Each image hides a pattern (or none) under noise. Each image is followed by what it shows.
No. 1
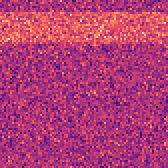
one band of rows
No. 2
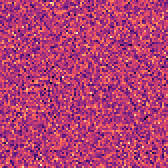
only noise
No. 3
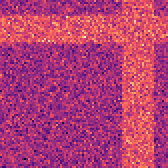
bands of rows crossing bands of columns
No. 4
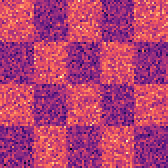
a checkerboard
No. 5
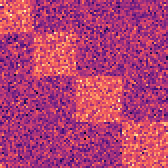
blocks along the diagonal
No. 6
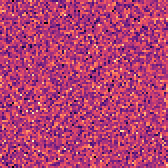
only noise
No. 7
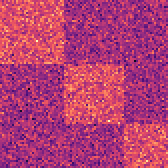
blocks along the diagonal
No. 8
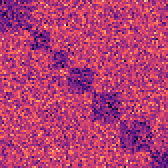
blocks along the diagonal
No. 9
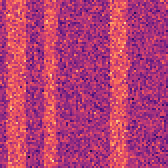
bands of columns
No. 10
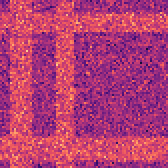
bands of rows crossing bands of columns
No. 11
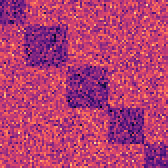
blocks along the diagonal
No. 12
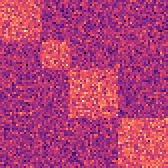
blocks along the diagonal
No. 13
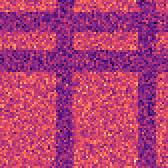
bands of rows crossing bands of columns
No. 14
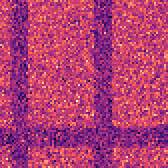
bands of rows crossing bands of columns
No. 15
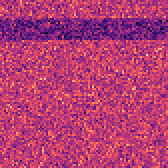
one band of rows
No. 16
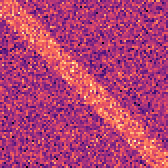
a diagonal band
